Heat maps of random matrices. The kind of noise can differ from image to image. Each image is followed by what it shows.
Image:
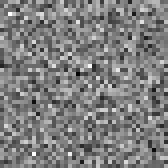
independent entries
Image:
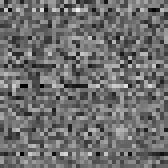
rows of uneven size
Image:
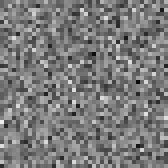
independent entries
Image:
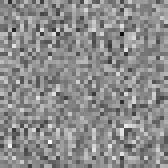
low rank plus noise
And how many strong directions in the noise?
one
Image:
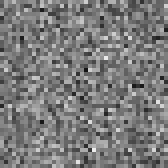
independent entries
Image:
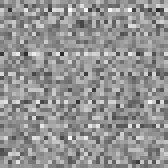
rows of uneven size
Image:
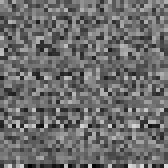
rows of uneven size
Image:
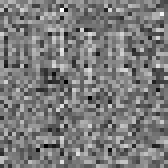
low rank plus noise
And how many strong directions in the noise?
two
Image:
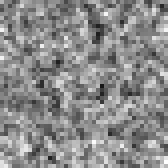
blotchy
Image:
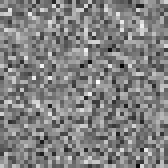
independent entries
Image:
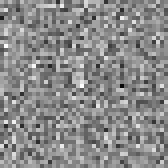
low rank plus noise
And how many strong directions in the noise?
three or four
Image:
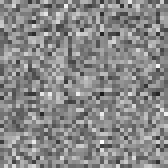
low rank plus noise
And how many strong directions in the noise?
one
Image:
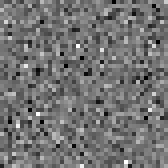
heavy tails
